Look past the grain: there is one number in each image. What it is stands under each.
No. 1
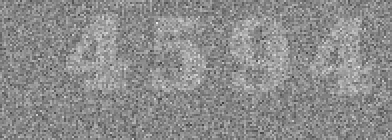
4594
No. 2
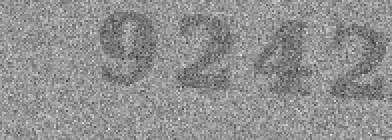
9242
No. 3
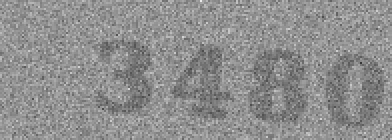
3480
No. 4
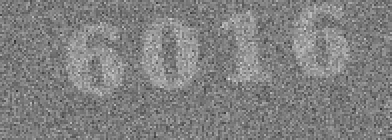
6016
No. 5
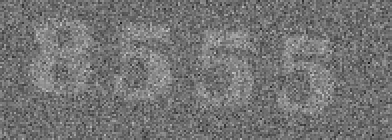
8555
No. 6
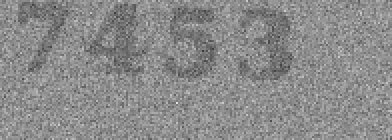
7453
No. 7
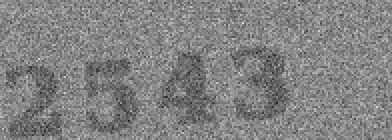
2543
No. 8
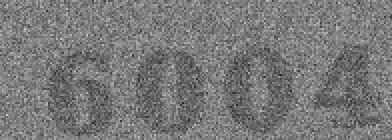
6004
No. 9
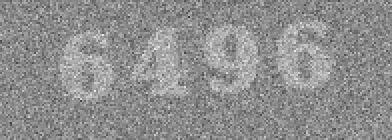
6496
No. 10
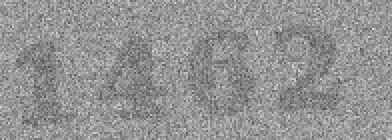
1462
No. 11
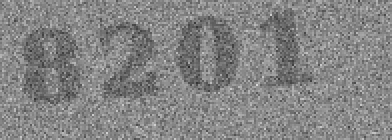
8201
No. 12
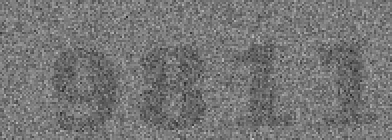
9811
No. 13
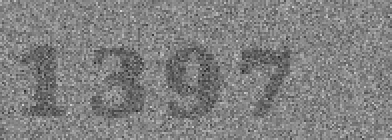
1397
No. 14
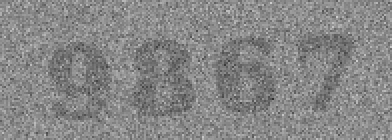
9867
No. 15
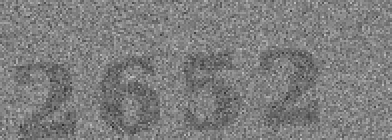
2652
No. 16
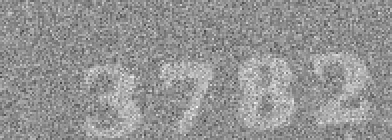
3782
